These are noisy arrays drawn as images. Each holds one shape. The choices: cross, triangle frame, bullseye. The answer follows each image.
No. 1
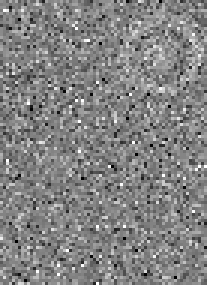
light bullseye, top right
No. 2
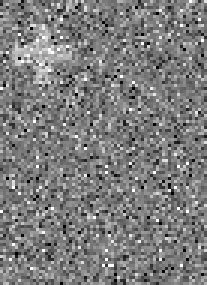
light cross, top left
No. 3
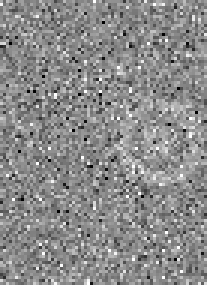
light bullseye, middle right
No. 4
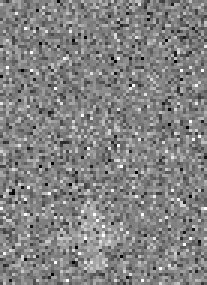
light cross, bottom middle
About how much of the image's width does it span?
a third
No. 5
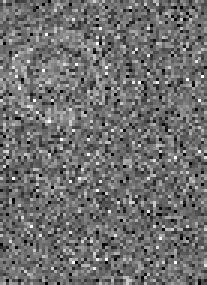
light bullseye
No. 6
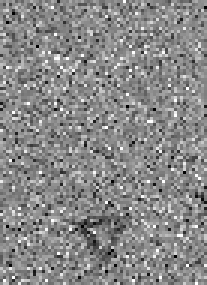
dark triangle frame, bottom middle
